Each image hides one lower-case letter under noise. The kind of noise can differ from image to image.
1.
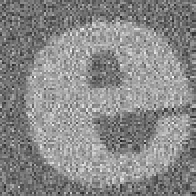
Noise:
low rank plus noise
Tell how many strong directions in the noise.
two
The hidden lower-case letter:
e
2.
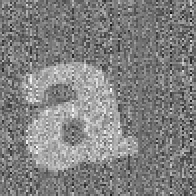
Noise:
columns of uneven size
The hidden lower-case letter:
a
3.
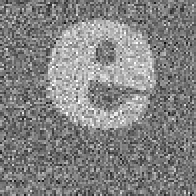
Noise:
low rank plus noise
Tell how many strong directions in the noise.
five to eight
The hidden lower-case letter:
e
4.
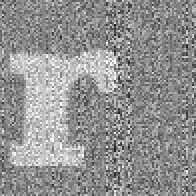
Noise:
columns of uneven size
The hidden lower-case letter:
r
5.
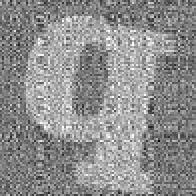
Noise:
low rank plus noise
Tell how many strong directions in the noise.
two
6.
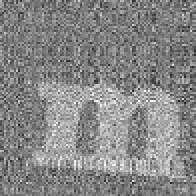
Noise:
low rank plus noise
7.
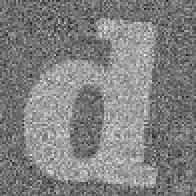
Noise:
low rank plus noise
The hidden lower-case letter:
d
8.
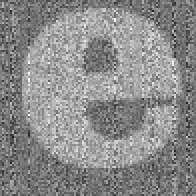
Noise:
columns of uneven size
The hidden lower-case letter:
e
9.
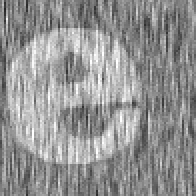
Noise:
streaked along the columns
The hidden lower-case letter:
e
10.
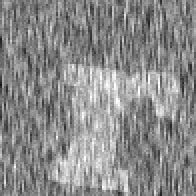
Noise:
streaked along the columns
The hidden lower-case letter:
r
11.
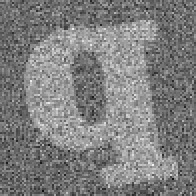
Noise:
low rank plus noise
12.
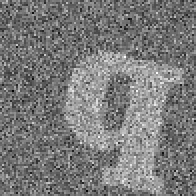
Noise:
independent entries
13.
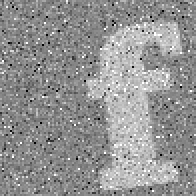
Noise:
heavy tails
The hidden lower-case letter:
f
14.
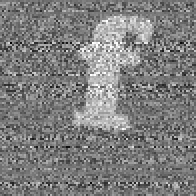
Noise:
rows of uneven size
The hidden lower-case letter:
f
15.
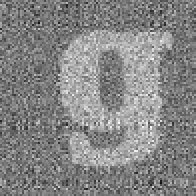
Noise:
low rank plus noise
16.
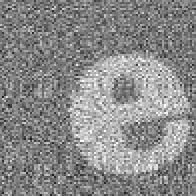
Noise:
low rank plus noise
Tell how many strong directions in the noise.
three or four
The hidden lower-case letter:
e
